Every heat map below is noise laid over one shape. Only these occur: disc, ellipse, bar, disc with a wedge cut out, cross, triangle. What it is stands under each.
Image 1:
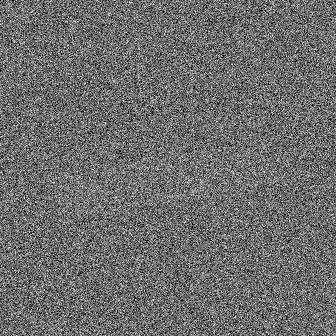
bar
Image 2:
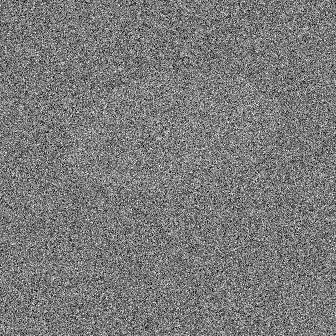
ellipse
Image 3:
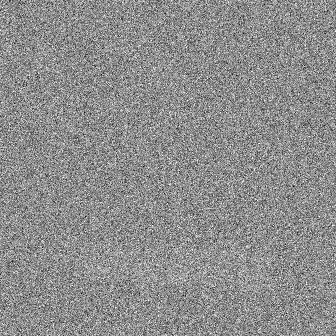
bar
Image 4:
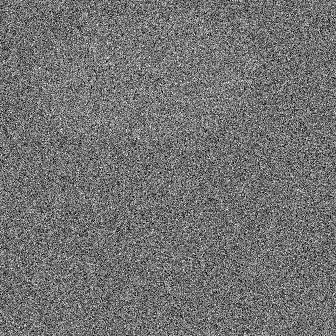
ellipse
